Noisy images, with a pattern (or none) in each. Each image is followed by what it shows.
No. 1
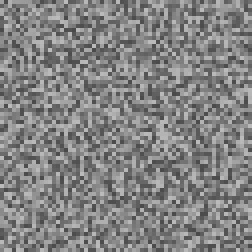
only noise
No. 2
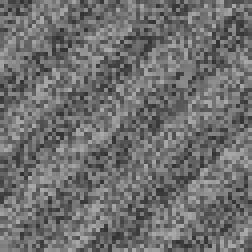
diagonal stripes
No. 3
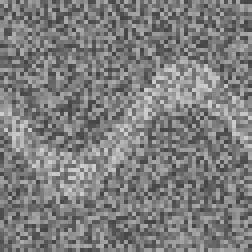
a wavy band
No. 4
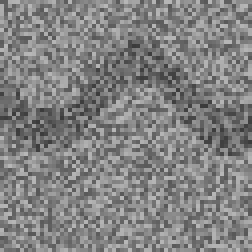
a wavy band
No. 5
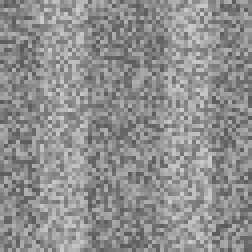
vertical stripes
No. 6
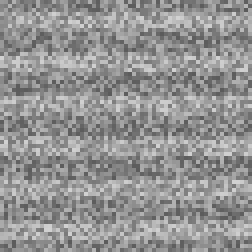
horizontal stripes
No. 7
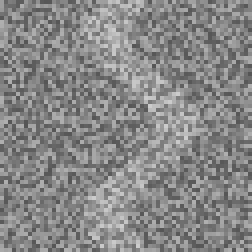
a wavy band
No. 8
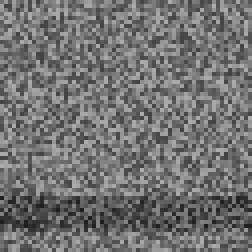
one horizontal stripe
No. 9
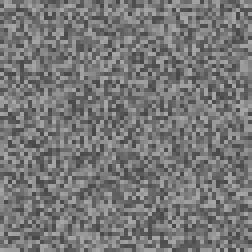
only noise
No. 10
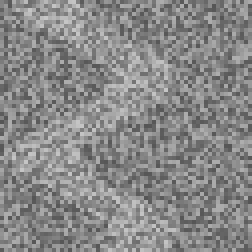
a wavy band
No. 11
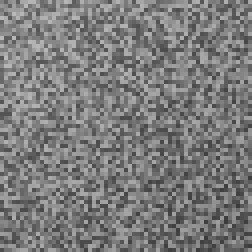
a smooth slope
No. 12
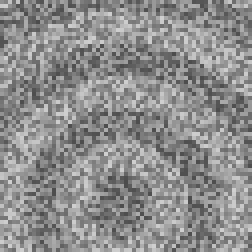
rings round one point
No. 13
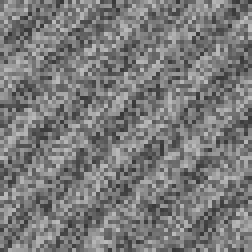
diagonal stripes
